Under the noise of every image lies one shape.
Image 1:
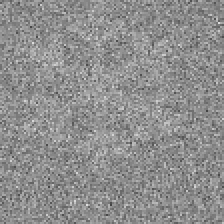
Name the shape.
snowflake
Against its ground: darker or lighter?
lighter
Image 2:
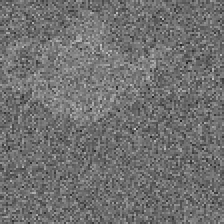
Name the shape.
teapot
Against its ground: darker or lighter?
lighter
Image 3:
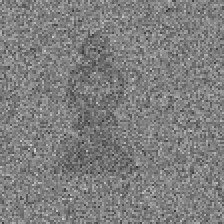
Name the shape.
chess bishop
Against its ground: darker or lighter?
darker
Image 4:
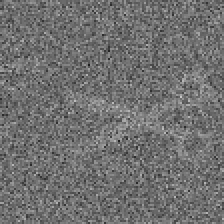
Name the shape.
pair of scissors
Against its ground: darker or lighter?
lighter
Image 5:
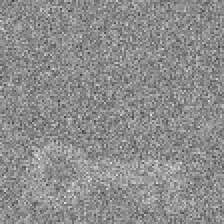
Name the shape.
key
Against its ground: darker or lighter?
lighter
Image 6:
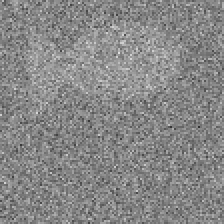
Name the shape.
fish
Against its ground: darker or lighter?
lighter
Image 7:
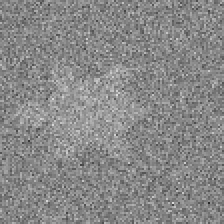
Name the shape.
turtle
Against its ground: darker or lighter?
lighter
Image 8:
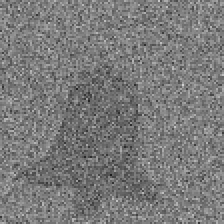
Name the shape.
bell
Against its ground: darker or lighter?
darker
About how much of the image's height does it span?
two thirds
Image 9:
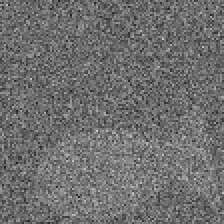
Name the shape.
fish
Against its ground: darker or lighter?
lighter
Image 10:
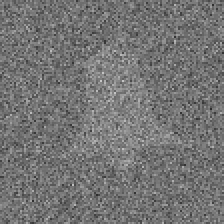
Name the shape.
bell
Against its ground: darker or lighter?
lighter
